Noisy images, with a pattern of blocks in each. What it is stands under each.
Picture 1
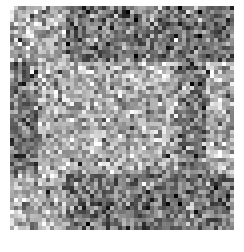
top and bottom mirror each other
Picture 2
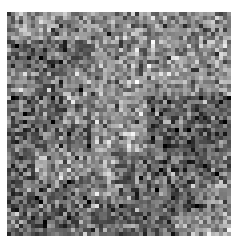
no symmetry
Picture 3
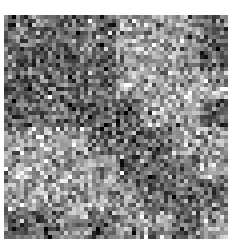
mirrored about the diagonal from the top left
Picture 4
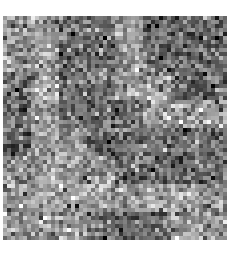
mirrored about the diagonal from the bottom left
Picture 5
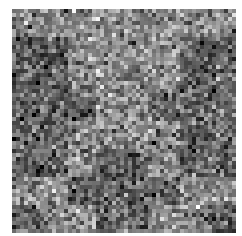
left and right mirror each other
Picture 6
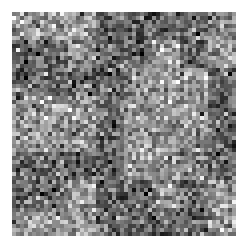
top and bottom mirror each other
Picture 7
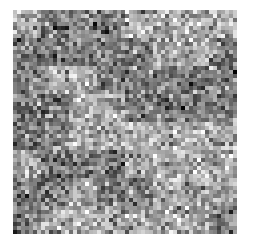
no symmetry
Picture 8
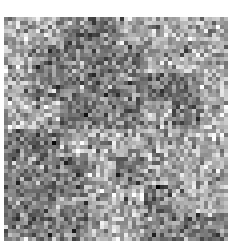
no symmetry
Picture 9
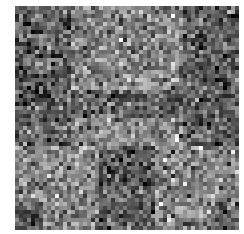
left and right mirror each other
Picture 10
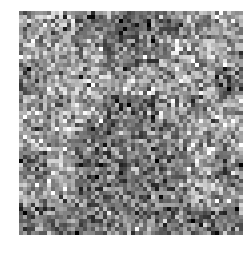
left and right mirror each other
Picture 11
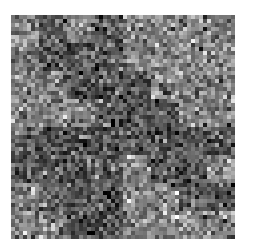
mirrored about the diagonal from the bottom left
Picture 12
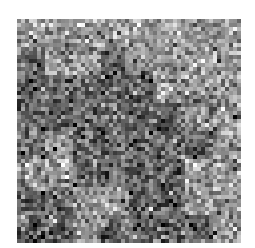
mirrored about the diagonal from the bottom left
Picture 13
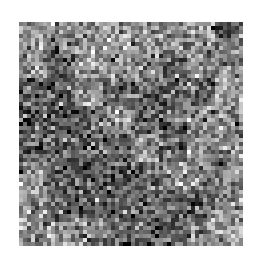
mirrored about the diagonal from the bottom left
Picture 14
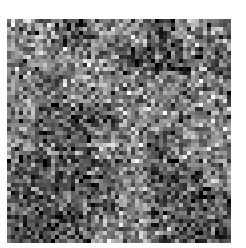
no symmetry
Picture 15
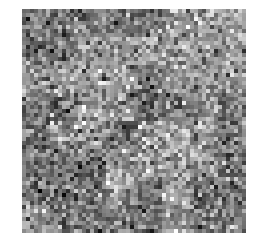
mirrored about the diagonal from the bottom left
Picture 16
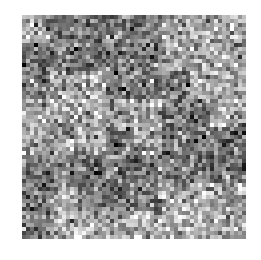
no symmetry
